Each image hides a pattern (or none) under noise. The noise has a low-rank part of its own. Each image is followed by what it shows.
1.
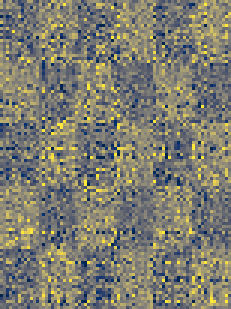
a checkerboard
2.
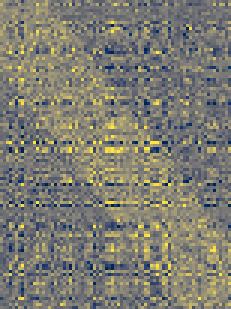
a diagonal band
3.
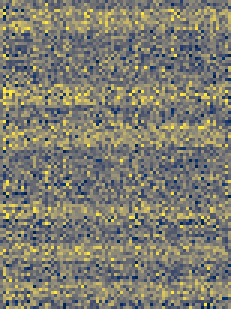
bands of rows
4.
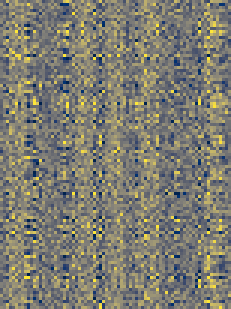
bands of columns
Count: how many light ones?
5
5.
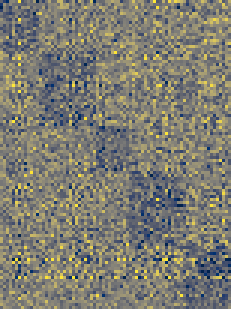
blocks along the diagonal
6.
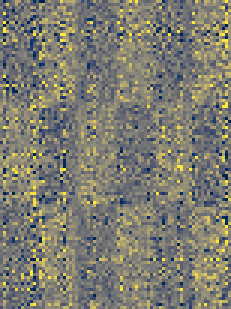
a checkerboard
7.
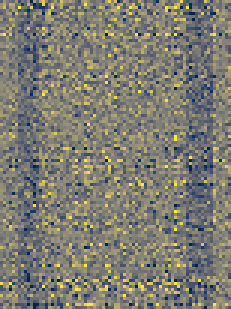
bands of columns
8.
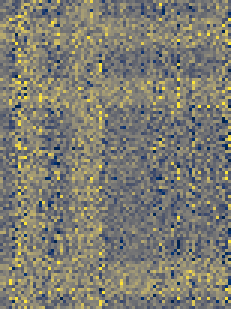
bands of rows crossing bands of columns
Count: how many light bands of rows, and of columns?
3 and 2
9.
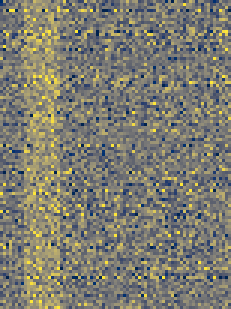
one band of columns
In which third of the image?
left
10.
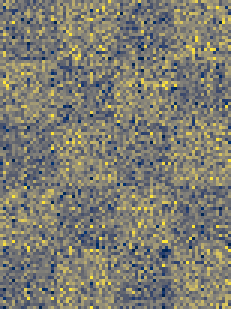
a checkerboard
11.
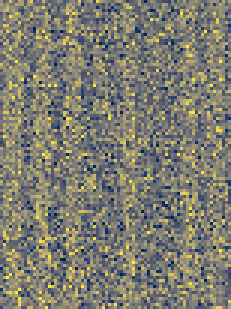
bands of columns
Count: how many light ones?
6
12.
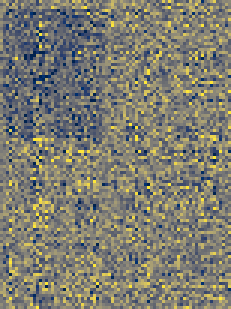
one block
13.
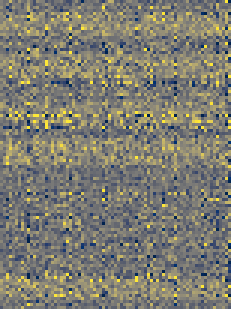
bands of rows
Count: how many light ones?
5
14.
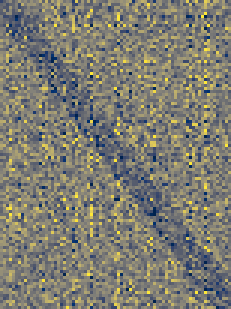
a diagonal band
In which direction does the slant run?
top left to bottom right
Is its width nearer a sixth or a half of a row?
a sixth
